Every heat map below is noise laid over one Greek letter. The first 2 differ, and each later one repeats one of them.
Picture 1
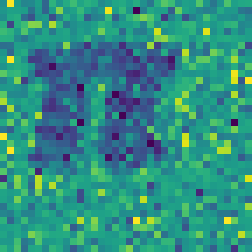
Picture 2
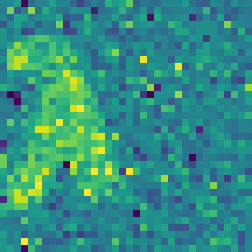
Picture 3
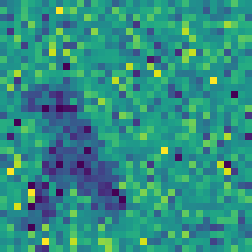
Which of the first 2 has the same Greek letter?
2
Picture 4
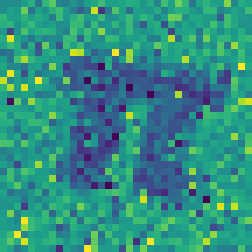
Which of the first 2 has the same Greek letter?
1
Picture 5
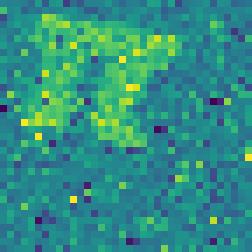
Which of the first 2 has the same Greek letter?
1
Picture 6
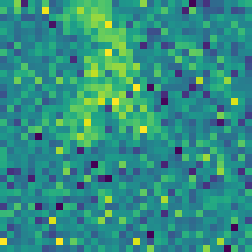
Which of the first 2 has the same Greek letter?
2
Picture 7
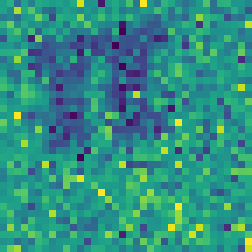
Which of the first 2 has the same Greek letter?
1
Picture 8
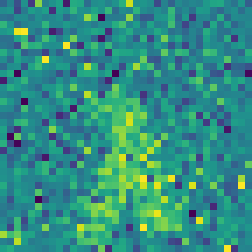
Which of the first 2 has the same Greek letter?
2
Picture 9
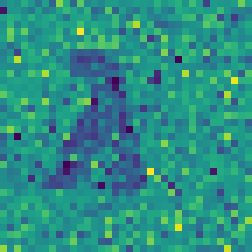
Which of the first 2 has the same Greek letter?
2
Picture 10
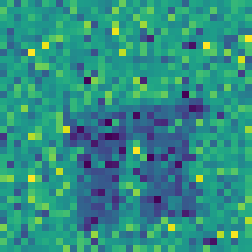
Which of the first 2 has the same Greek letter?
1
